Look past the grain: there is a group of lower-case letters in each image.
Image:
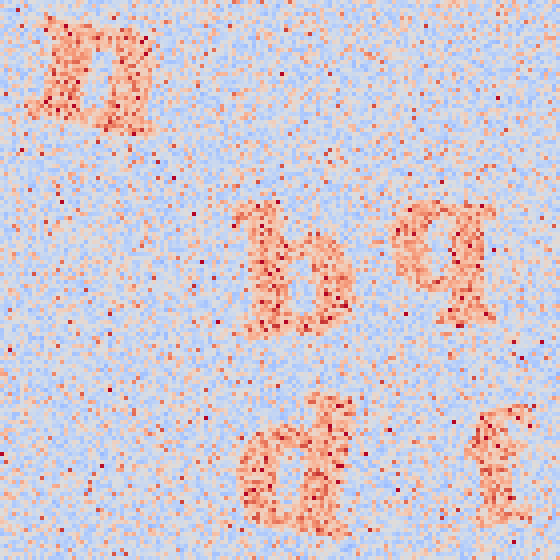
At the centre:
b
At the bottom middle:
d
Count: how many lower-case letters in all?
5
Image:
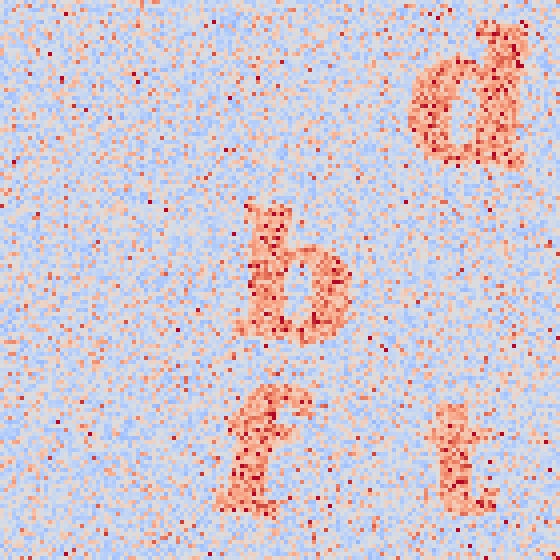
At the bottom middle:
f
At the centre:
b
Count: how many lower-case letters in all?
4
